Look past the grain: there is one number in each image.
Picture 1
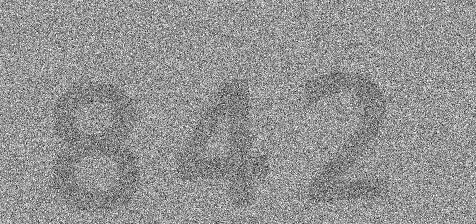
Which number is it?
842
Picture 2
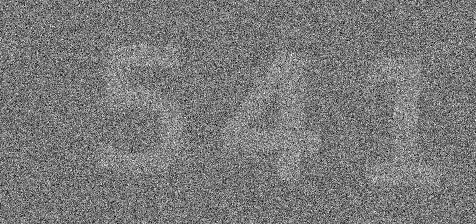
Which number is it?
541
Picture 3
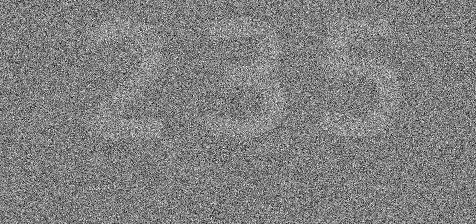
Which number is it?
235
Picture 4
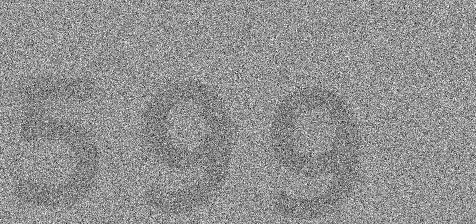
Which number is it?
599
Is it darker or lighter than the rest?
darker
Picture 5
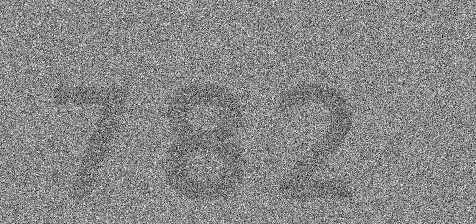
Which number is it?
782
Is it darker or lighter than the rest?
darker
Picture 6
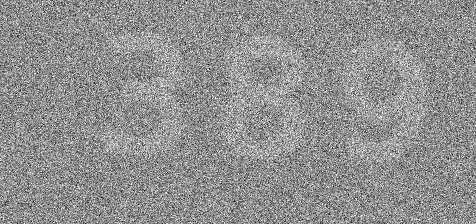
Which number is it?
389
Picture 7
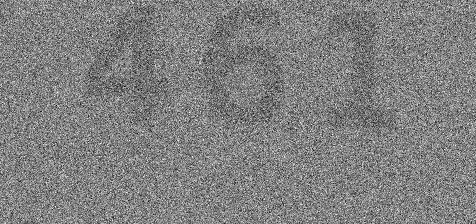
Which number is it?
461
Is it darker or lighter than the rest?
darker
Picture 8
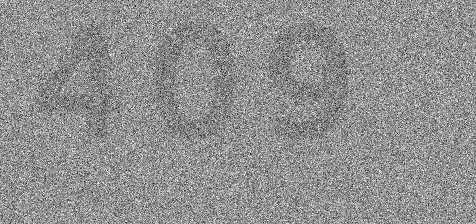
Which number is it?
409
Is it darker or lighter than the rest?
darker
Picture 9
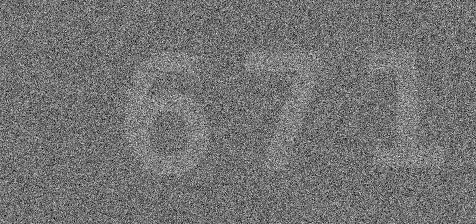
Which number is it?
671
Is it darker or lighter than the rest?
lighter
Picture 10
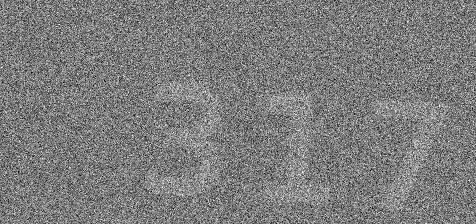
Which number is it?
317
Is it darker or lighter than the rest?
lighter
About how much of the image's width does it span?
two thirds
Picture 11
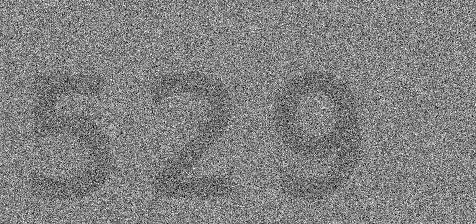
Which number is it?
529
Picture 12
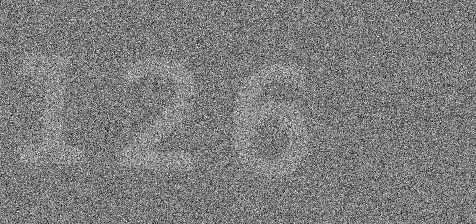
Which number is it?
126
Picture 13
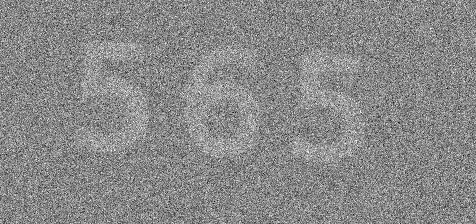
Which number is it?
565
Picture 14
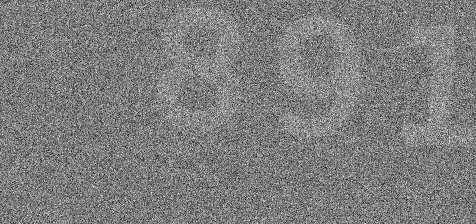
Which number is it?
891
